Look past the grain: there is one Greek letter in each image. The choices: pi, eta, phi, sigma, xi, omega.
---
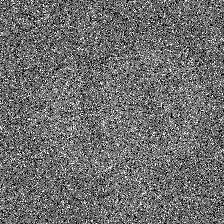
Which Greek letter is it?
phi
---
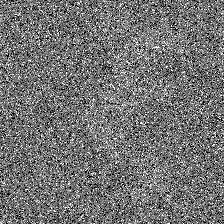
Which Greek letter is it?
xi
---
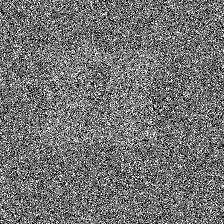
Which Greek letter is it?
pi
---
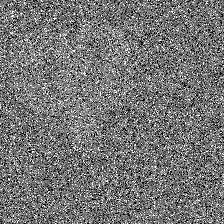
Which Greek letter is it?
phi
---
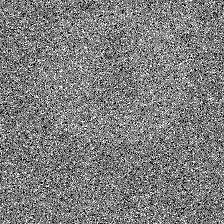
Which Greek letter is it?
sigma
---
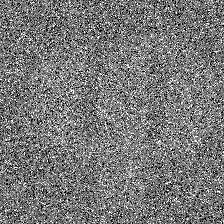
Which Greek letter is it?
phi
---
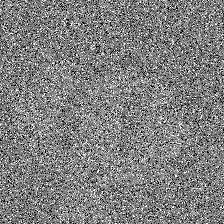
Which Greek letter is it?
phi
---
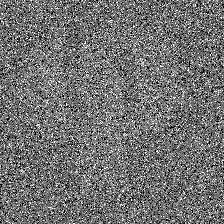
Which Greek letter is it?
phi
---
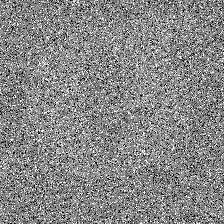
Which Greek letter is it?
sigma
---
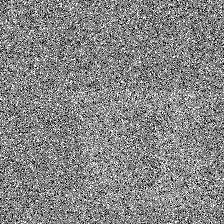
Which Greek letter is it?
pi
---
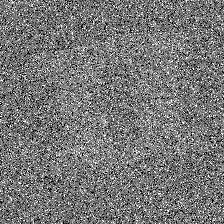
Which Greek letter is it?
pi
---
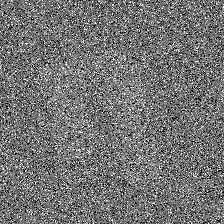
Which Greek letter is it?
eta
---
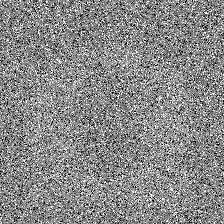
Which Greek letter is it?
omega
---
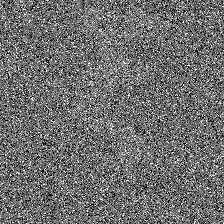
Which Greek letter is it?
xi
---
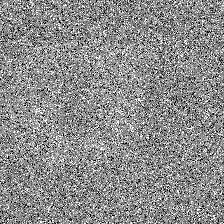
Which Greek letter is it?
sigma
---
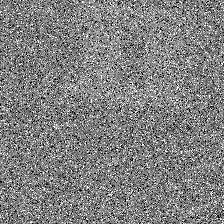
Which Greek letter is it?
pi
